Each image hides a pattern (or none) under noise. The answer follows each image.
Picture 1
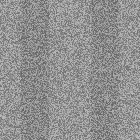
vertical stripes
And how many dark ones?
2
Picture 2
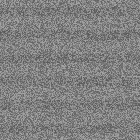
horizontal stripes
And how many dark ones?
6
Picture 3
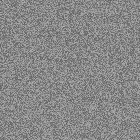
only noise
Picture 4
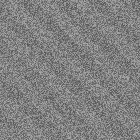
diagonal stripes
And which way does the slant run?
top left to bottom right
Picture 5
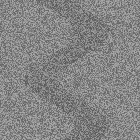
a wavy band
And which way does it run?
top to bottom
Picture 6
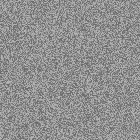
only noise
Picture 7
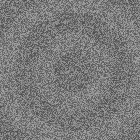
rings round one point
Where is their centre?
centre
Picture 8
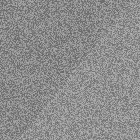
a sharp edge
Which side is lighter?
bottom right
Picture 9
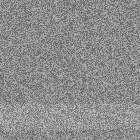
one horizontal stripe
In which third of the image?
bottom
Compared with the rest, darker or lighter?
lighter
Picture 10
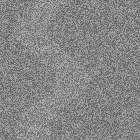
a wavy band
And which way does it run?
top to bottom
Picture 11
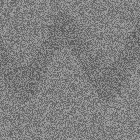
a wavy band
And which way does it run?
left to right
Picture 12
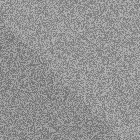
a sharp edge
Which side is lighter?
top right
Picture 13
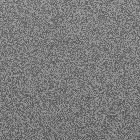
a smooth slope
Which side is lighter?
top
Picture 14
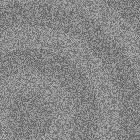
rings round one point
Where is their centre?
bottom left
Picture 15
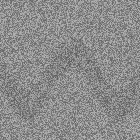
a wavy band
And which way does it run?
left to right
